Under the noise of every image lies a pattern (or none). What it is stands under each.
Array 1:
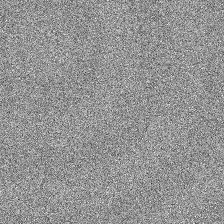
rings round one point
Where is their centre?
top left
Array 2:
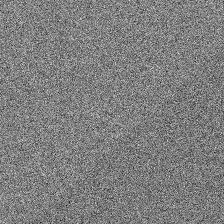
a sharp edge
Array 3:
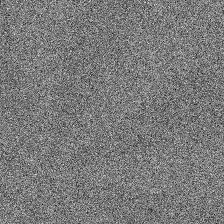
spokes from one point
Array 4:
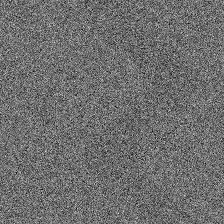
a wavy band
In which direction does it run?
top to bottom
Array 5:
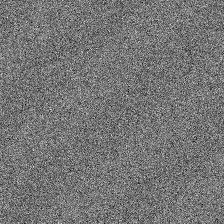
diagonal stripes
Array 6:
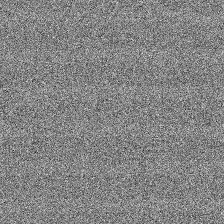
horizontal stripes
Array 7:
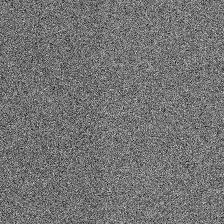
a sharp edge
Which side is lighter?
right
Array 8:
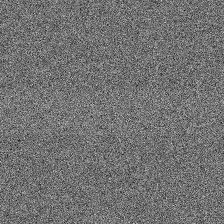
one horizontal stripe
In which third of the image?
middle
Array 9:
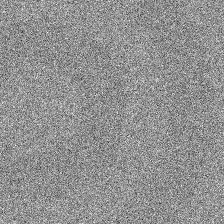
rings round one point
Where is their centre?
middle left
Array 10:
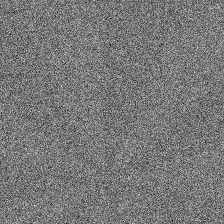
spokes from one point
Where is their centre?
bottom middle
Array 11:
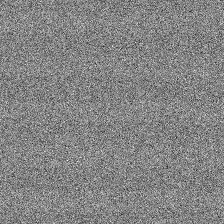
horizontal stripes
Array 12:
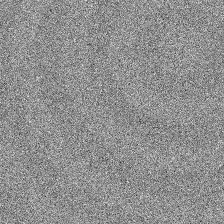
rings round one point
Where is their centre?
top right
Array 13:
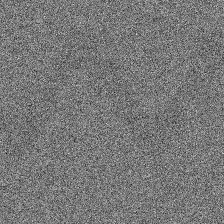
a wavy band
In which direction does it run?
left to right
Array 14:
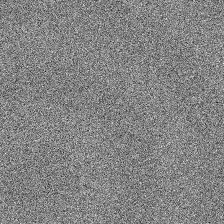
rings round one point
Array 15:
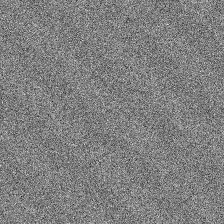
diagonal stripes
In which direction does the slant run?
top left to bottom right
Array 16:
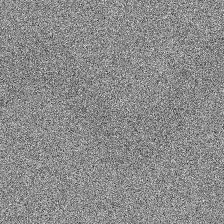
a wavy band
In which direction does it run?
left to right
